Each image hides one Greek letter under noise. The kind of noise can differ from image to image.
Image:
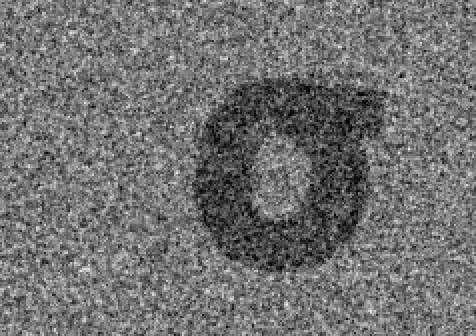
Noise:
blotchy
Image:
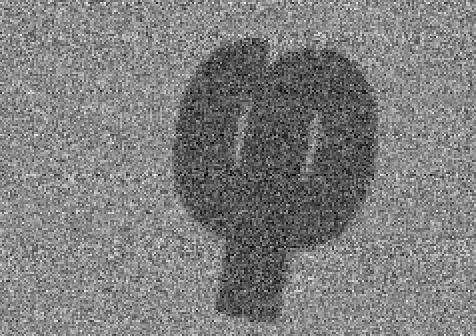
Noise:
rows of uneven size
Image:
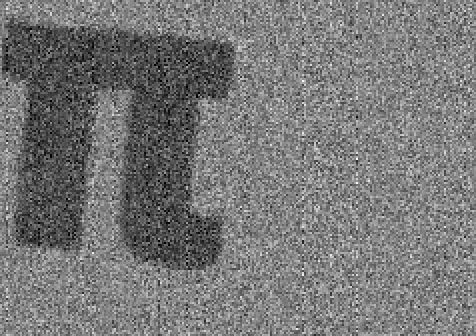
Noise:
columns of uneven size
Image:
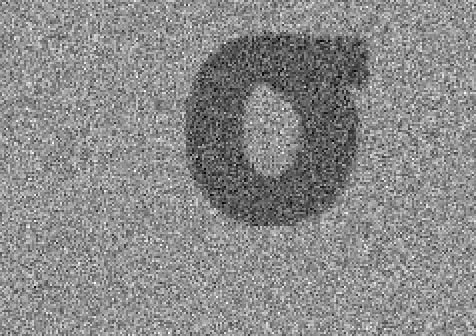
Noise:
low rank plus noise
